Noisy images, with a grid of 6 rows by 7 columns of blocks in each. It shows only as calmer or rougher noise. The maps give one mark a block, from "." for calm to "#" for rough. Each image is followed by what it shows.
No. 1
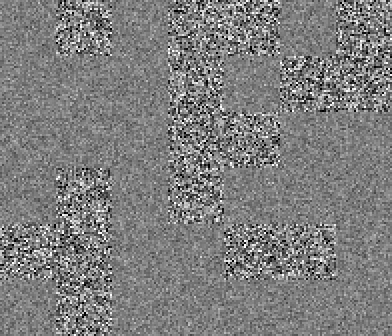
. # . # # . #
. . . # . # #
. . . # # . .
. # . # . . .
# # . . # # .
. # . . . . .
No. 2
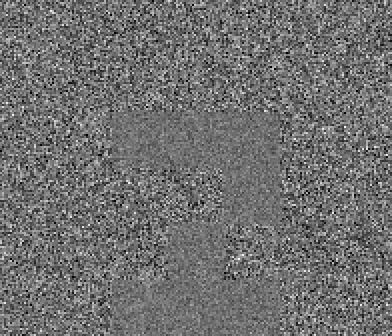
# # # # # # #
# # # # # # #
# # . . . # #
# # # # . # #
# # # . # # #
# # . . . # #
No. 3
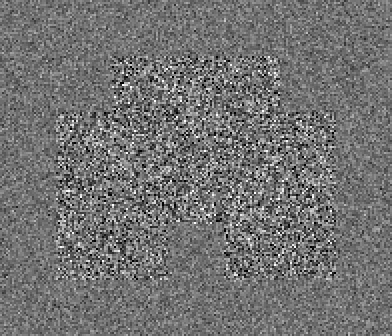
. . . . . . .
. . # # # . .
. # # # # # .
. # # # # # .
. # # . # # .
. . . . . . .
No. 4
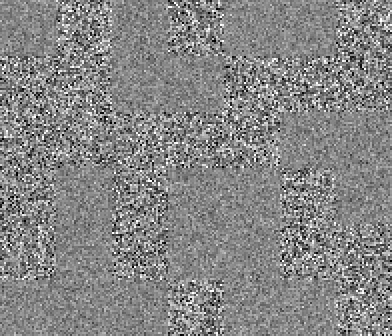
. # . # . . #
# # . . # # #
# # # # # . .
# . # . . # .
# . # . . # #
. . . # . . #
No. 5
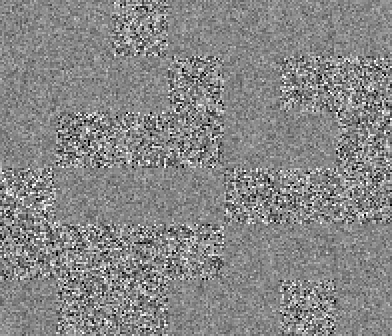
. . # . . . .
. . . # . # #
. # # # . . #
# . . . # # #
# # # # . . .
. # # . . # .
